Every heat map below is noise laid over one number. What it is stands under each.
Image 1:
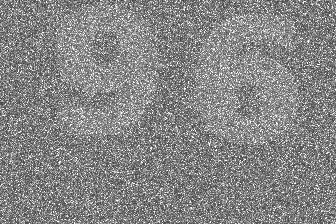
96
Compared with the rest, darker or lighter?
lighter
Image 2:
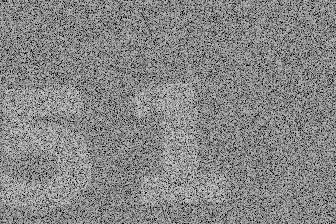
51
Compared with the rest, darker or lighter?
lighter
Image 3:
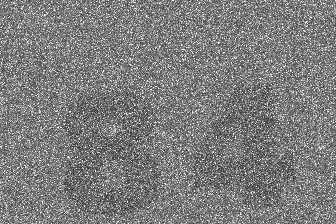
84
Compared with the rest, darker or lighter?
darker
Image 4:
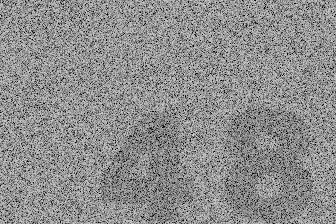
48
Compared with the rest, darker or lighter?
darker
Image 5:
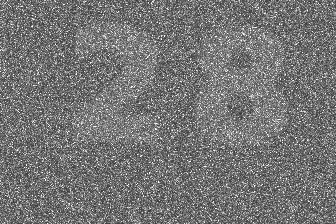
28
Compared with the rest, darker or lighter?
lighter
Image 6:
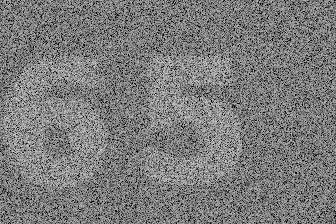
65
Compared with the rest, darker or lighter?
lighter
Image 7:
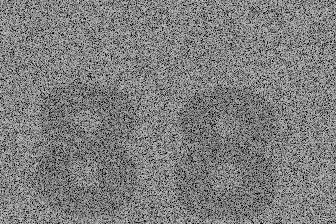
88
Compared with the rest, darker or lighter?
darker
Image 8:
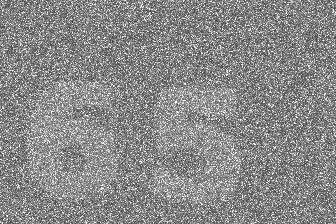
65
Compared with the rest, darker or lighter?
lighter
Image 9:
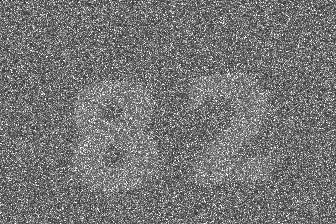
82
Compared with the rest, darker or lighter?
lighter
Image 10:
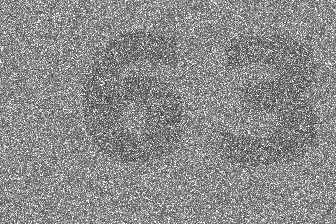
63
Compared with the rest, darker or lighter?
darker
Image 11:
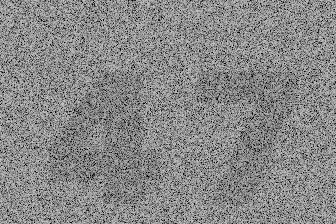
47
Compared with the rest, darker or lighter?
darker
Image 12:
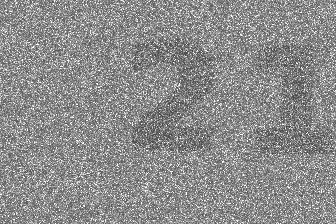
21
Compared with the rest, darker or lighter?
darker
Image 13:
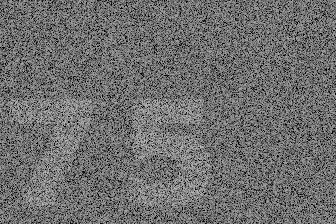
75
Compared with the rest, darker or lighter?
lighter
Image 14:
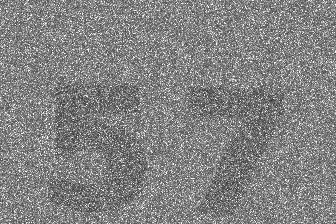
57
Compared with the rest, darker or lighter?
darker
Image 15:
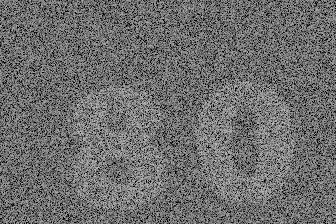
80
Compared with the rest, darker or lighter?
lighter
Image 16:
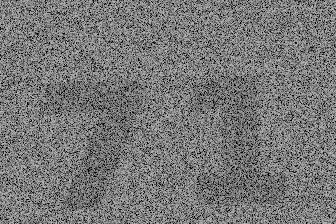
71
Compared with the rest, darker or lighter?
darker
